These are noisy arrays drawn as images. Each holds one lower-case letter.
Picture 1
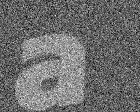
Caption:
light a
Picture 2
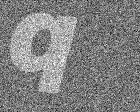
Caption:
light q
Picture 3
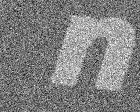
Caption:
light n
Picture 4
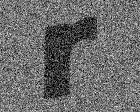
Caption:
dark r
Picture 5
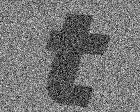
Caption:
dark t
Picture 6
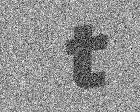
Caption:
dark t
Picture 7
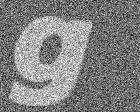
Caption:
light g
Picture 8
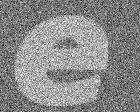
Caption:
light e
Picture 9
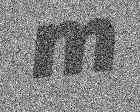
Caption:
dark m
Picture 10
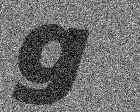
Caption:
dark g
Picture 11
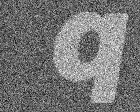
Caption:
light q
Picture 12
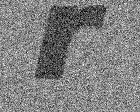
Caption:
dark r
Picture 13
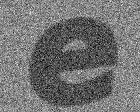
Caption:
dark e
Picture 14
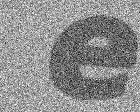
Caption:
dark e
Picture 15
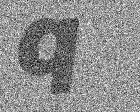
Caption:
dark q
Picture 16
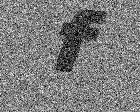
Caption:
dark f
